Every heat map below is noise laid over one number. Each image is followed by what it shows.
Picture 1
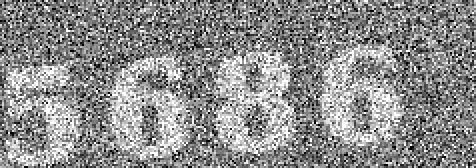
5686
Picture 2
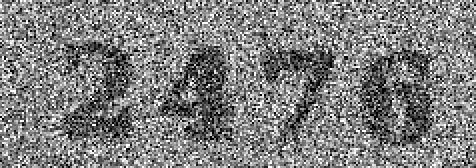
2476
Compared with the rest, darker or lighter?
darker
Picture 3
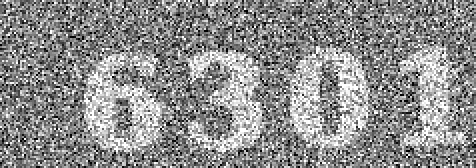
6301
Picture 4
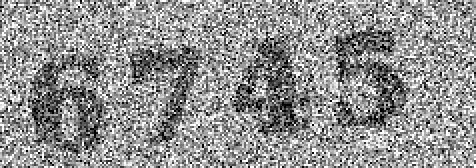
6745
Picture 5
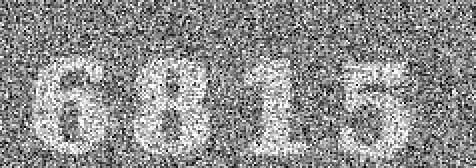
6815
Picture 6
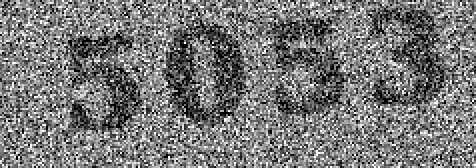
5053
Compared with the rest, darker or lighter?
darker
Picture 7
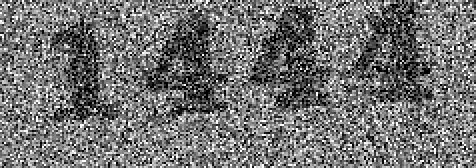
1444
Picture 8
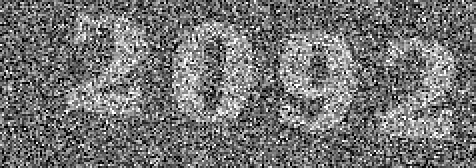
2092
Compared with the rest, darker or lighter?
lighter
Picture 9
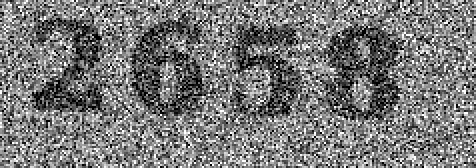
2658
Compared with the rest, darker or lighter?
darker
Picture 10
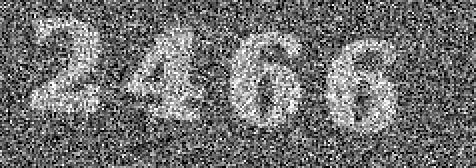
2466
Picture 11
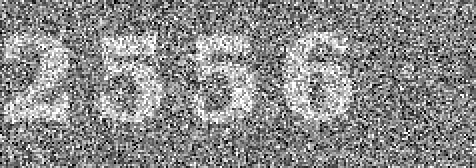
2556
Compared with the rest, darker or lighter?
lighter
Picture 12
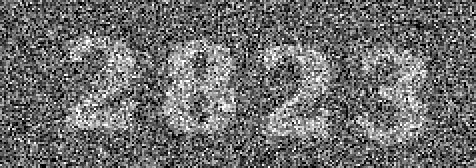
2823
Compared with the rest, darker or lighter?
lighter
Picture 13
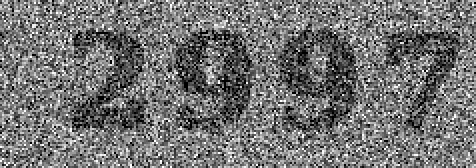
2997
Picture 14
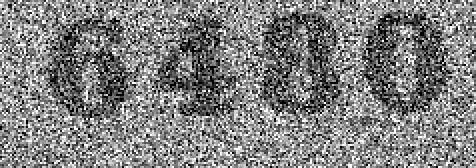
6480
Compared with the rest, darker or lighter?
darker
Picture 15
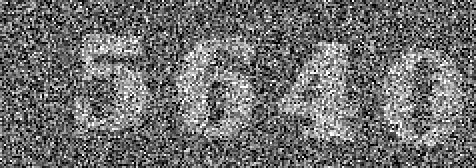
5640
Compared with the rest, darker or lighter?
lighter
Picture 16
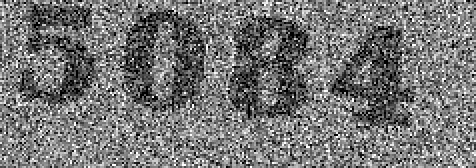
5084
